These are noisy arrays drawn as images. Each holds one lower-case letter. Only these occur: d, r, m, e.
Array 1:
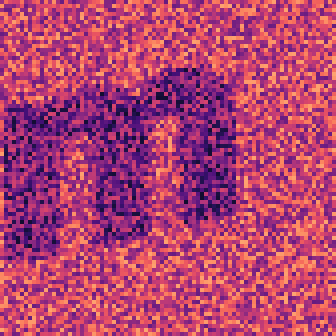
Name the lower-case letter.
m
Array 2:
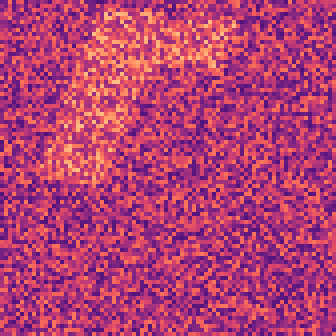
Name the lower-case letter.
r
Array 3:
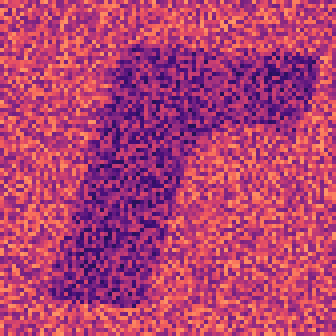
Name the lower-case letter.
r
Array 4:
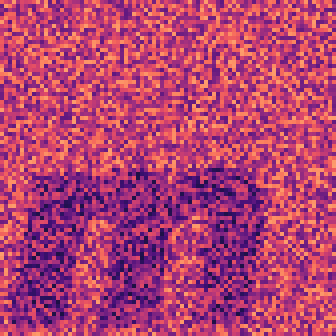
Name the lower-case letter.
m
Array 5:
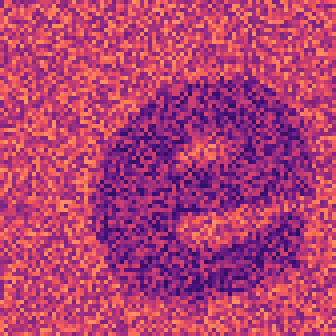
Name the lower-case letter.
e
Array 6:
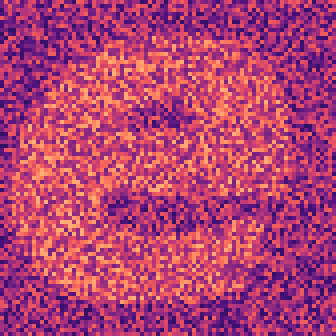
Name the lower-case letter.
e
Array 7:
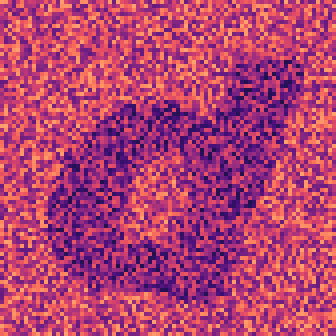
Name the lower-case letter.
d
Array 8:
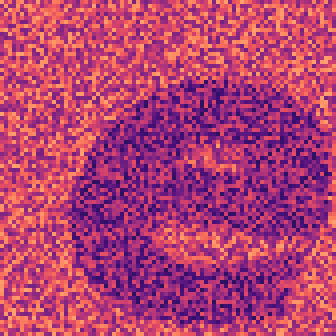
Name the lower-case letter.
e
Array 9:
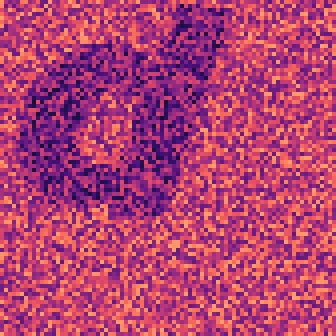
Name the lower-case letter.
d
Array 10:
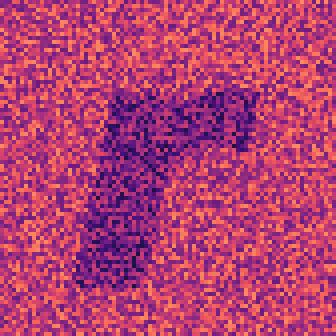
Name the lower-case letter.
r
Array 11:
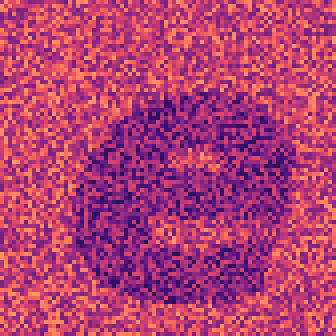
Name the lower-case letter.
e
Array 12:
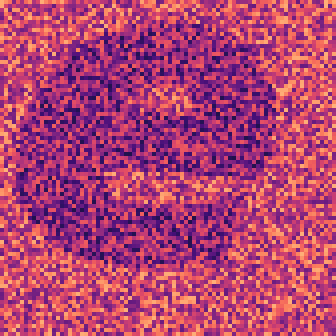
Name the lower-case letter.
e
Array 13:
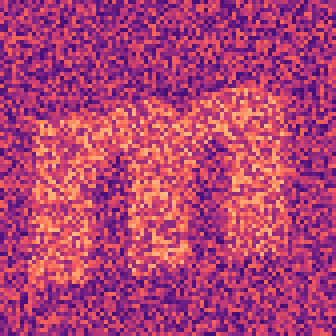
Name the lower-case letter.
m
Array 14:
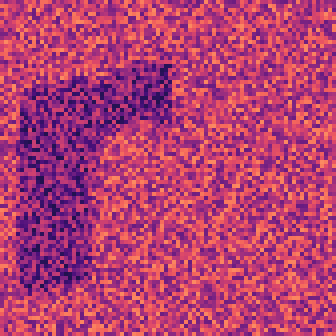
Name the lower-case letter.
r
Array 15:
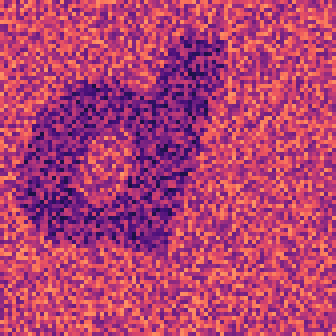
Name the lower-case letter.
d
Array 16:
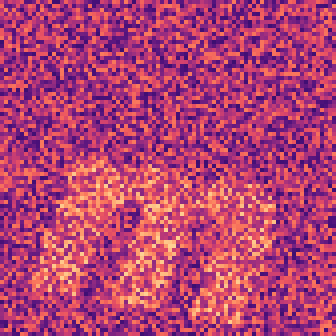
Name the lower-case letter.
m
